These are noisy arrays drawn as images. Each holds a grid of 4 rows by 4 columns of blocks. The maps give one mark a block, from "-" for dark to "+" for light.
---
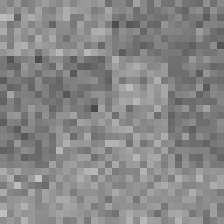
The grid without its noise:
+ + - -
- - + -
- + + -
+ + + +
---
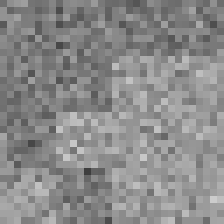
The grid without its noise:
- - - -
- - + +
- + + +
+ - + +
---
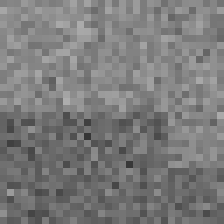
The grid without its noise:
+ + + +
+ + + +
- - - +
- - - -
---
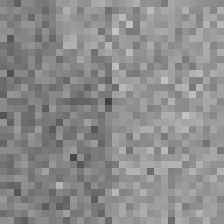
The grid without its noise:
- + + +
- - + +
- - + +
- - + +
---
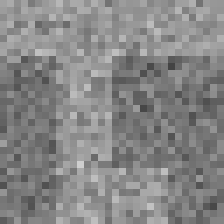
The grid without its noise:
+ + + +
- + - -
- + - -
- + + -
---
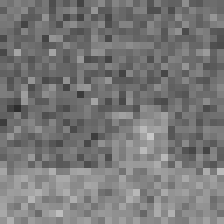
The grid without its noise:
- - - -
- - - -
- - + -
+ + + +
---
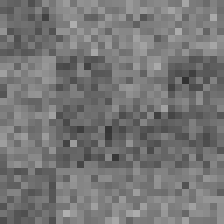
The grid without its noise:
- + + +
+ - + -
+ - - -
- + + +
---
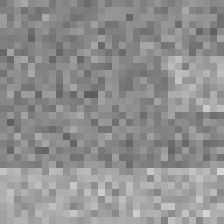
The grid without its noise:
- - - -
- - - +
- - - -
+ + + +
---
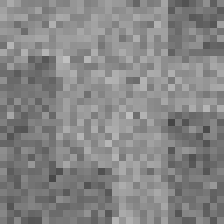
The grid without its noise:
+ + + -
- + + +
- + + -
- - + -
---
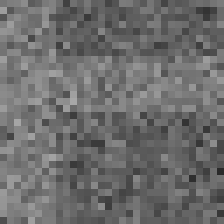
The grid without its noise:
+ - - -
+ + + +
+ - - -
+ - - -
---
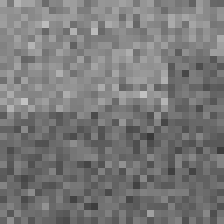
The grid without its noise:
+ + + +
+ + + -
- - - -
- - - -
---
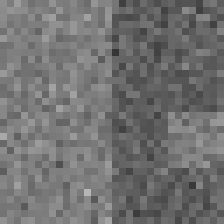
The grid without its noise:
+ + - -
+ + - -
+ + - +
+ + - -
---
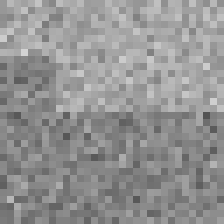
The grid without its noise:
+ + + +
- + + +
- - - -
- - - -
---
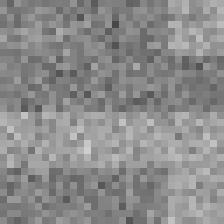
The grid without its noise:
- - - +
- - - -
+ + + +
- - - +
